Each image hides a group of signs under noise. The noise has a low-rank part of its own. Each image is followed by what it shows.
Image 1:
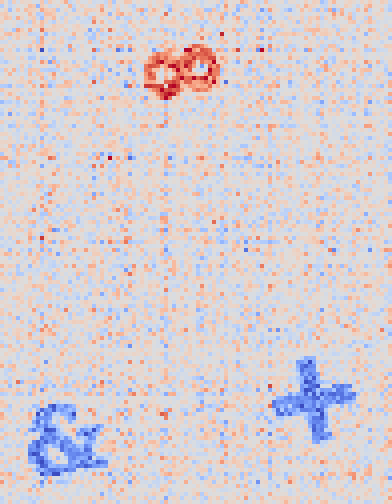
top middle: red infinity sign; bottom left: blue ampersand; bottom right: blue plus sign
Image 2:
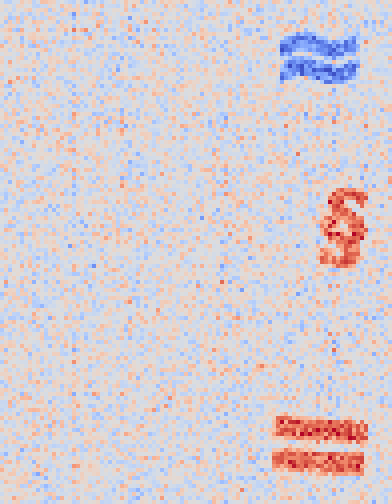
top right: blue approximately sign; middle right: red section sign; bottom right: red equals sign
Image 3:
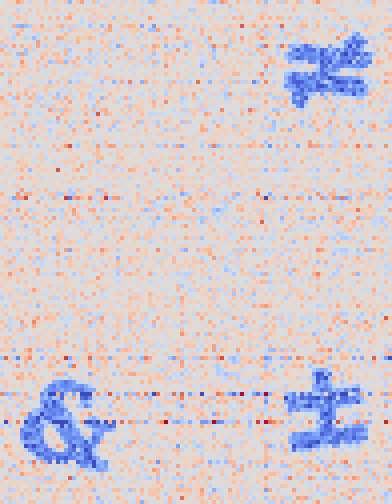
top right: blue not-equal sign; bottom left: blue ampersand; bottom right: blue plus-minus sign
